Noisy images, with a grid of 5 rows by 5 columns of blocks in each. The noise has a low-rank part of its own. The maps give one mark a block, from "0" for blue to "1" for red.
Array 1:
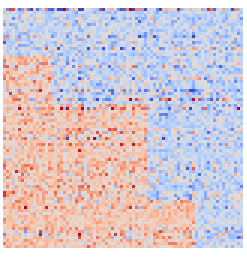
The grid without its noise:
00000
10000
11100
11100
11110
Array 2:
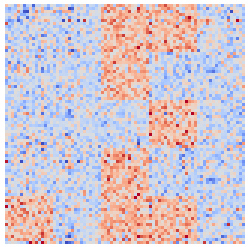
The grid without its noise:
00110
00100
00010
00100
10110
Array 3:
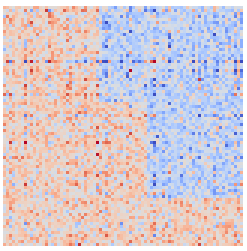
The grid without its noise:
11000
11000
11100
11100
11111
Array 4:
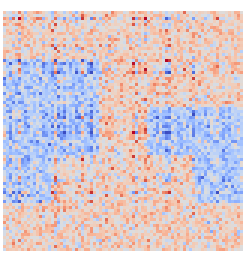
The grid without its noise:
11111
00111
00100
01110
11111
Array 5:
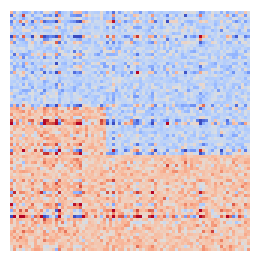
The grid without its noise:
00000
00000
11000
11111
11111
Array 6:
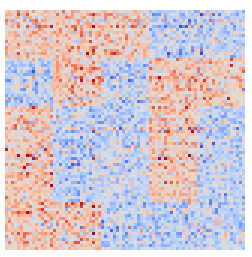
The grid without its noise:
11100
01011
10010
10010
11000
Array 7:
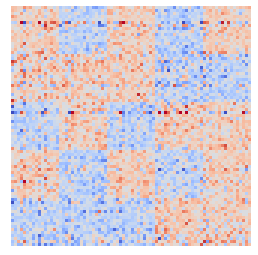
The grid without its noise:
10101
11100
01011
10101
00011
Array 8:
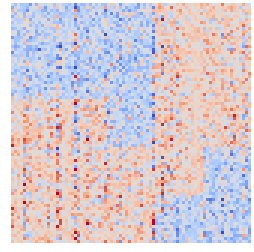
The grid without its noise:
00011
00011
11011
11110
11100
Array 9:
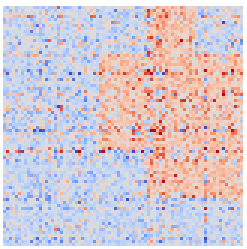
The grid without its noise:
00010
00111
00111
00011
00000
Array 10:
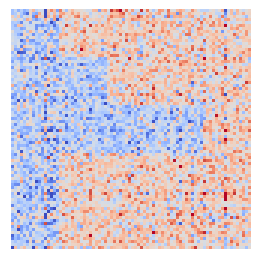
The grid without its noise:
01111
00111
00001
01111
01111
